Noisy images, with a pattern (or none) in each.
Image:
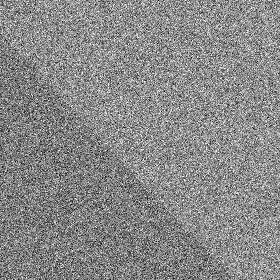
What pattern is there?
a sharp edge
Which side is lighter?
top right
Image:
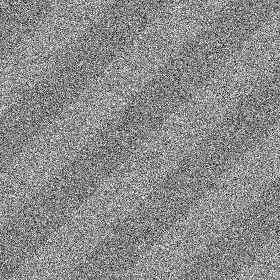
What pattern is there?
diagonal stripes
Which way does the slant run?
bottom left to top right
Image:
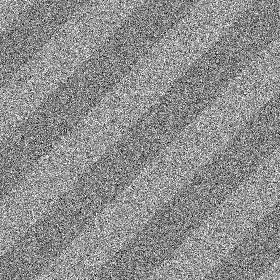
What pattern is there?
diagonal stripes
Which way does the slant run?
bottom left to top right
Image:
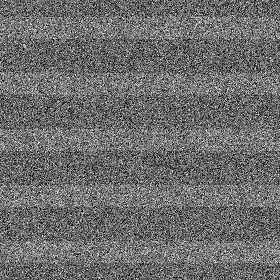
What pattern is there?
horizontal stripes
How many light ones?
5
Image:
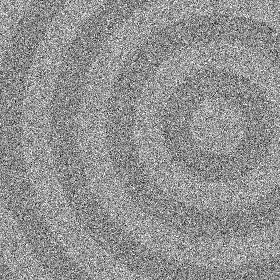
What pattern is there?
rings round one point
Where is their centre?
middle right
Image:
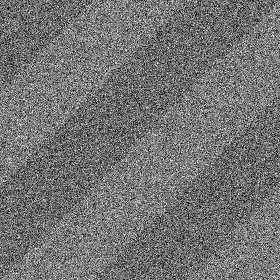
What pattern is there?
diagonal stripes
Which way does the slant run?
bottom left to top right
